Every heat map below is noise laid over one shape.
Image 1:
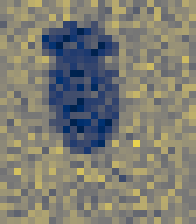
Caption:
dark footprint
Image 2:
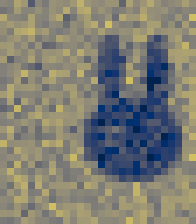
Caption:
dark rabbit's head
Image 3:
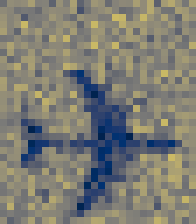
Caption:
dark airplane
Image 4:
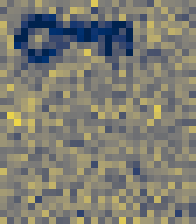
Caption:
dark key
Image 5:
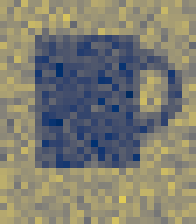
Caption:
dark cup
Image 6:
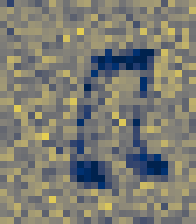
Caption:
dark pair of musical notes
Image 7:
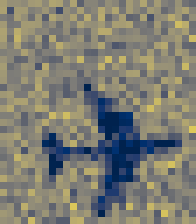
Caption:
dark airplane
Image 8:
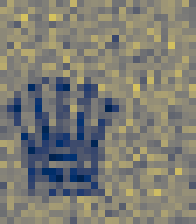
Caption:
dark chess queen
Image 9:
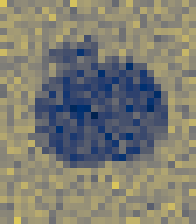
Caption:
dark apple
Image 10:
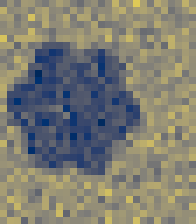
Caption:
dark flower
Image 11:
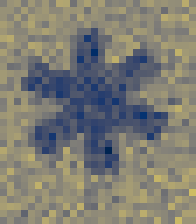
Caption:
dark asterisk
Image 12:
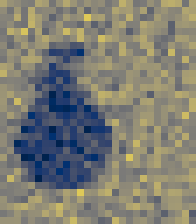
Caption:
dark pear
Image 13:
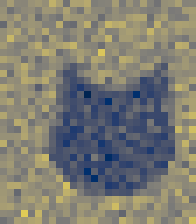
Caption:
dark cat's head
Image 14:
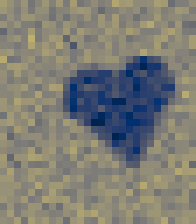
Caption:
dark heart
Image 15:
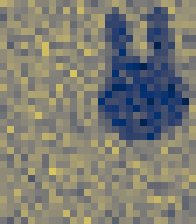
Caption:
dark rabbit's head
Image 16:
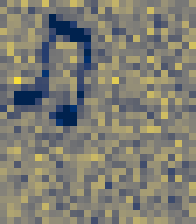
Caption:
dark pair of musical notes
